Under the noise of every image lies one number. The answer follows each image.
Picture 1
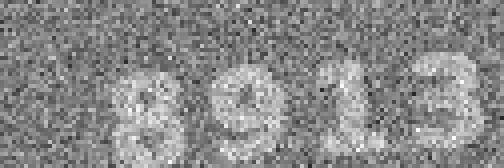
8913
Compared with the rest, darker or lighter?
lighter
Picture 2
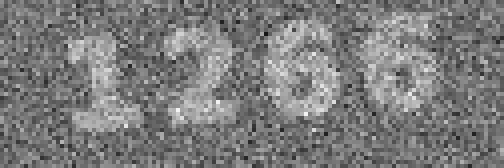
1266
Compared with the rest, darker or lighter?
lighter
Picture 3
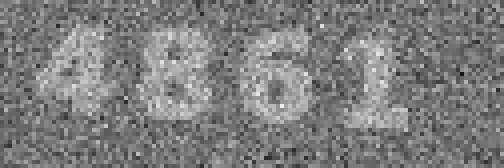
4861
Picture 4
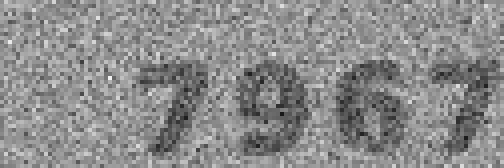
7967
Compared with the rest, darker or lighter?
darker
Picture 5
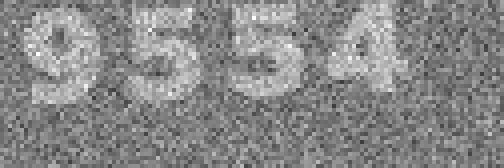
9554
